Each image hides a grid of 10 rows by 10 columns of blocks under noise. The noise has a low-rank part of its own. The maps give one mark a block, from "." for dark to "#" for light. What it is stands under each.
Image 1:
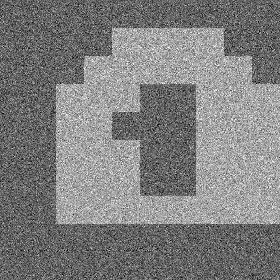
. . . . . . . . . .
. . . . # # # # . .
. . . # # # # # # .
. . # # # . . # # #
. . # # . . . # # #
. . # # # . . # # #
. . # # # . . # # #
. . # # # # # # # #
. . . . . . . . . .
. . . . . . . . . .
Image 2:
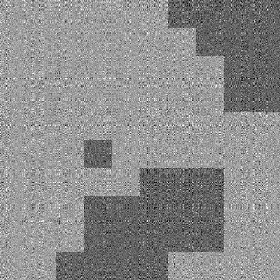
# # # # # # . . . .
# # # # # # # . . .
# # # # # # # # . .
# # # # # # # # . .
# # # # # # # # # #
# # # . # # # # # #
# # # # # . . . # #
# # # . . . . . # #
# # # . . . . . # #
# # . . . . # # # #
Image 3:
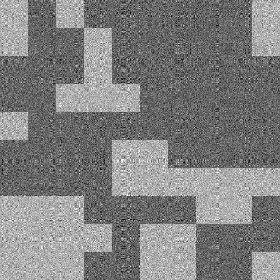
# . # . . . . . . #
# . . # . . . . . #
. . . # . . . . . .
. . # # # . . . . .
# . . . . . . . . .
. . . . # # . . . .
. . . . # # # # # #
# # # . . . . # # .
# # # # . # # . . .
# # # . . # # . . #
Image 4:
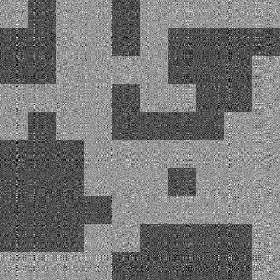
# . # # . # # # # #
. . # # . # . . . .
. . # # # # . . . #
# # # # . # # . . #
# . # # . . . . # #
. . . # # # # # # #
. . . # # # . # # #
. . . . # # # # # #
. . . # # . . . . #
# # # # . . . . . #
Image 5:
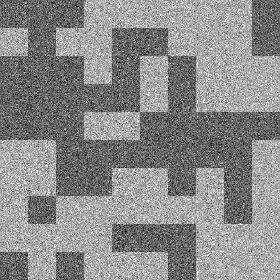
. . . # # # # # # .
# . # # . . # # # .
. . . # . # . # # #
. . . . . # . # # #
. . . # # . . . . .
# # . . . . . . . #
# # . . # # . # . #
# . # # # # # # . #
# # # # . . . # # #
. # . # # # . # # #
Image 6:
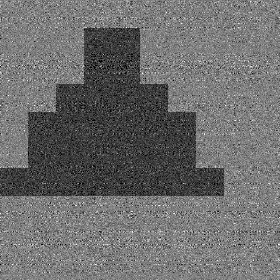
# # # # # # # # # #
# # # . . # # # # #
# # # . . # # # # #
# # . . . . # # # #
# . . . . . . # # #
# . . . . . . # # #
. . . . . . . . # #
# # # # # # # # # #
# # # # # # # # # #
# # # # # # # # # #
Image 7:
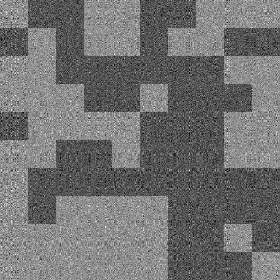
# . . # # . . # # #
. # . # # . # # . .
# # . . . . . . # #
# # # . . # . . . #
. # # # # . . . # #
# # . . # . . . # #
# . . . . . . . . .
# . # # # # . . . .
# # # # # # . . # .
# # # # # # . . . #
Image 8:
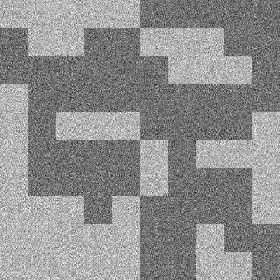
# # # # # . . . . .
. # # . . # # # . .
. . . . . . # # # .
# . . . . . . . . .
# . # # # . . . . #
# . . . . # . # # #
# . . . . # . . . #
# # # . # . . . . #
# # # # # . . # . .
# # # # # . . # # .
